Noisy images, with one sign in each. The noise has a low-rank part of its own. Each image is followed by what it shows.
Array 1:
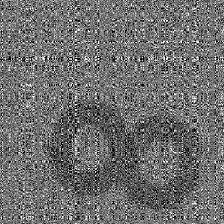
infinity sign
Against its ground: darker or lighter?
darker
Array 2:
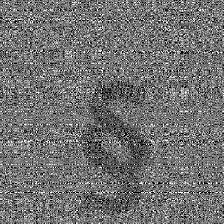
section sign
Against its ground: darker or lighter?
darker
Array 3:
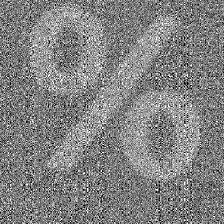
percent sign
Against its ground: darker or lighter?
lighter
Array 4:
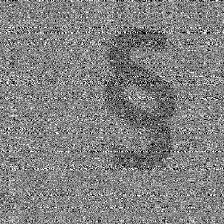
section sign
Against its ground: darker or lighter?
darker
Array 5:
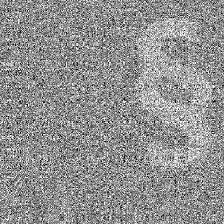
section sign
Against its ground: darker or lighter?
lighter
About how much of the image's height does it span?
two thirds
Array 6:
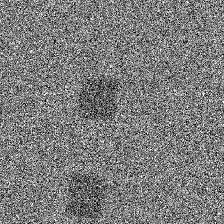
colon
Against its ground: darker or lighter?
darker
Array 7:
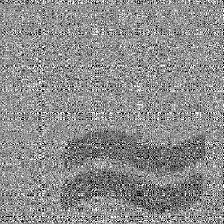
approximately sign
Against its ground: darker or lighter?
darker
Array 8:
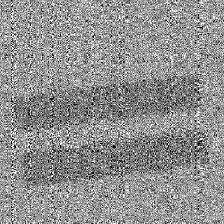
equals sign
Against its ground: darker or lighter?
darker
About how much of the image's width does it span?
nearly all
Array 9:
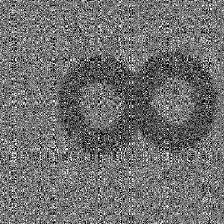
infinity sign
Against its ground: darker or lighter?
darker
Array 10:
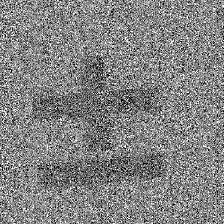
plus-minus sign
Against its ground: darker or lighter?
darker
